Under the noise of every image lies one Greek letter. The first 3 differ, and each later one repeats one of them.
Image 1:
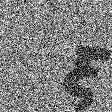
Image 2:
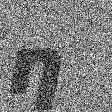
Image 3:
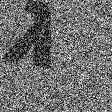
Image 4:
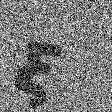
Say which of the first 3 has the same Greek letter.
1
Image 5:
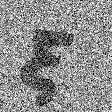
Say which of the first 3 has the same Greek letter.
1
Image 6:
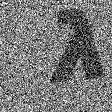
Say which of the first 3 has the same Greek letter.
3
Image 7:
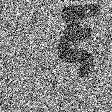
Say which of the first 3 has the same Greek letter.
1
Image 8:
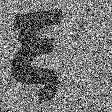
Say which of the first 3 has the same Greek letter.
1
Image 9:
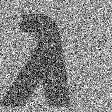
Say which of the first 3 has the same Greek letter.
3
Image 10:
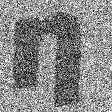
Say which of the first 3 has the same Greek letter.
2
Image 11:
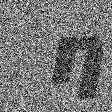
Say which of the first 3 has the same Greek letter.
2
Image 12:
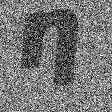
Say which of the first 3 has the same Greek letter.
2
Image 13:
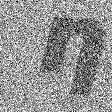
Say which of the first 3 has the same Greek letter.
2
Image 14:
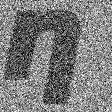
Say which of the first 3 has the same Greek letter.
2
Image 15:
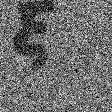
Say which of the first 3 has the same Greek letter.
1
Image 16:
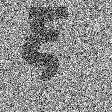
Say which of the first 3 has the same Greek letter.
1
